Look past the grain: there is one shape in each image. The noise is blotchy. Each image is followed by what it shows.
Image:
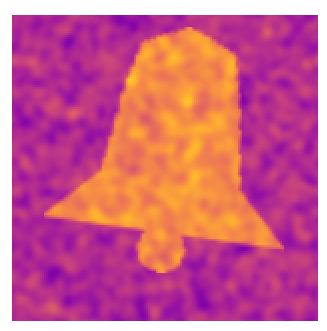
bell
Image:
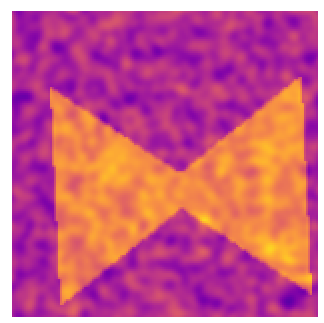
bow tie
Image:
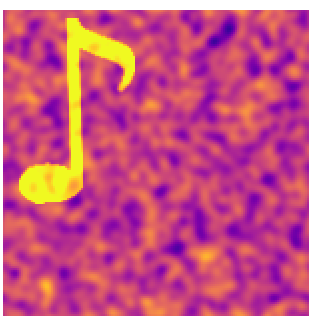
musical note
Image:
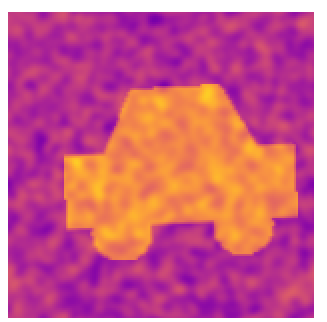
car
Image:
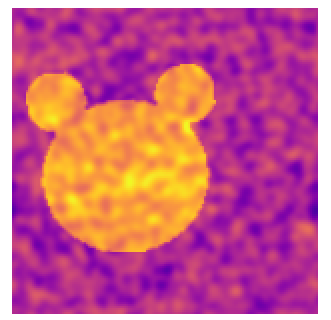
bear's head
